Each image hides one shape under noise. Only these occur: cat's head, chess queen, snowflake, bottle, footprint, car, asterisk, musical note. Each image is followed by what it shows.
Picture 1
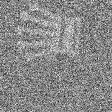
chess queen
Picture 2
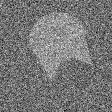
cat's head
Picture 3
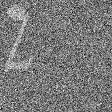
musical note
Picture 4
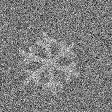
snowflake
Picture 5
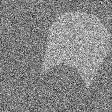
cat's head
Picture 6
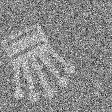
chess queen
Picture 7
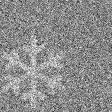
snowflake
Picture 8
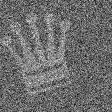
chess queen
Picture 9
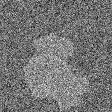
car
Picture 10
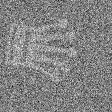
chess queen
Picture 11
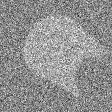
cat's head
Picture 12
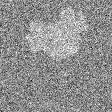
car
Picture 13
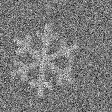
snowflake
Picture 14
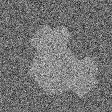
car
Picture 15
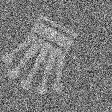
chess queen
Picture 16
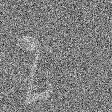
musical note
